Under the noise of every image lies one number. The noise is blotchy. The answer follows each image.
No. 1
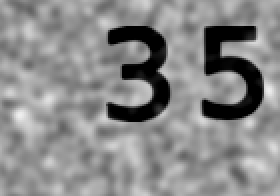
35
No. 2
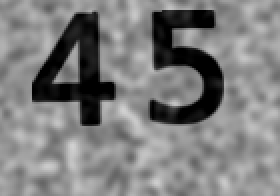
45
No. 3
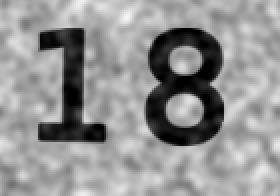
18
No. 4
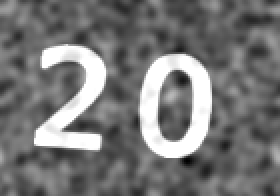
20
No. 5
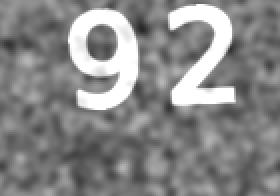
92
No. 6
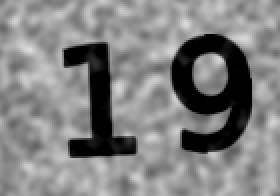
19
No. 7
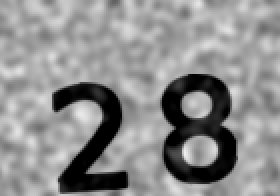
28
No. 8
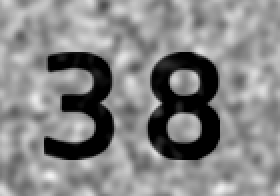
38
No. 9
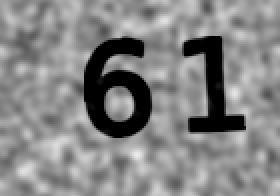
61
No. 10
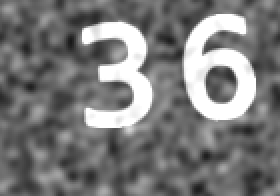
36
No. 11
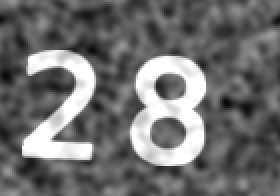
28
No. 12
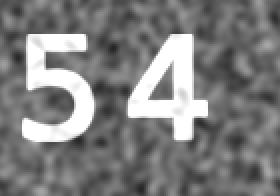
54
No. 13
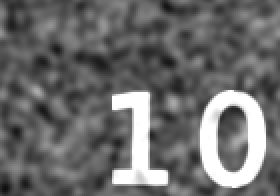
10
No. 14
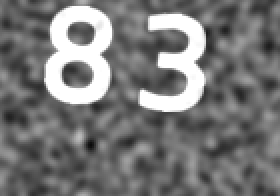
83
